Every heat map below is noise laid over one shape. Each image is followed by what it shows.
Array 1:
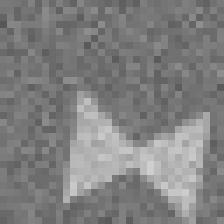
bow tie
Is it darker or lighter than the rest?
lighter
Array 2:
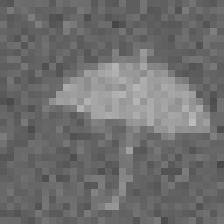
umbrella
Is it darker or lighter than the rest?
lighter
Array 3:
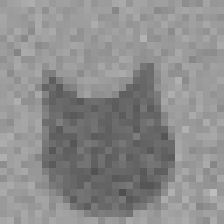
cat's head
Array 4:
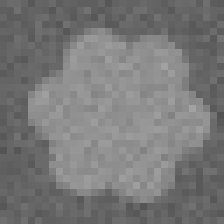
flower
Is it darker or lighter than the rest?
lighter
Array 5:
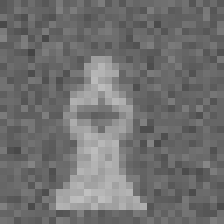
chess bishop
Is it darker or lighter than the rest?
lighter
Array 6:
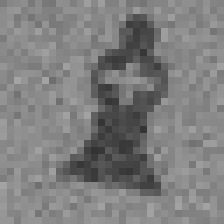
chess bishop
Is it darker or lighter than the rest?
darker
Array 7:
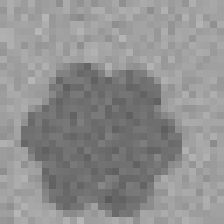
flower
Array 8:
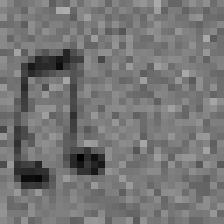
pair of musical notes
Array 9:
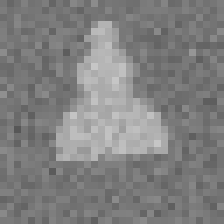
chess pawn
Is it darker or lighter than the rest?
lighter
